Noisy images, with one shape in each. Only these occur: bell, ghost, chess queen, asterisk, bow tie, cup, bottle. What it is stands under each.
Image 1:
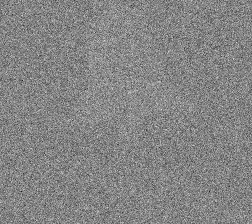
bell
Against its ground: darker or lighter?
lighter
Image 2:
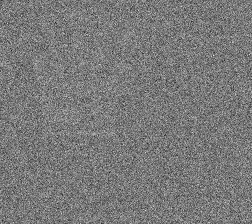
chess queen
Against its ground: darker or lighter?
lighter
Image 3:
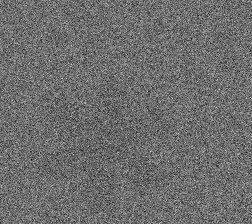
asterisk
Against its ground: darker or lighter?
darker
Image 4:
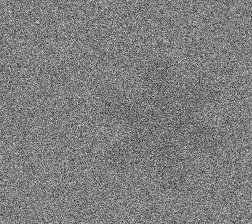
asterisk
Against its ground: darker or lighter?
darker
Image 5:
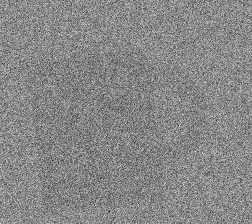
cup
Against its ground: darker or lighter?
darker
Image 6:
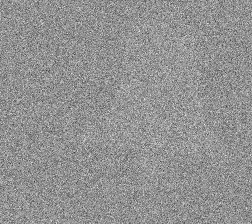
bell
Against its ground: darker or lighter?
lighter
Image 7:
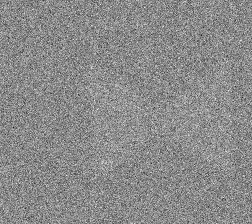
bow tie
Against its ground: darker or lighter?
lighter
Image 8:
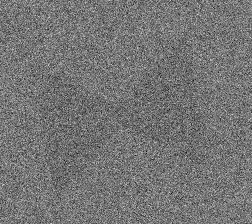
bow tie
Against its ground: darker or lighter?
darker
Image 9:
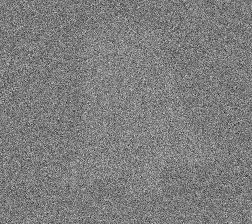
bell
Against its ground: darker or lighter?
lighter
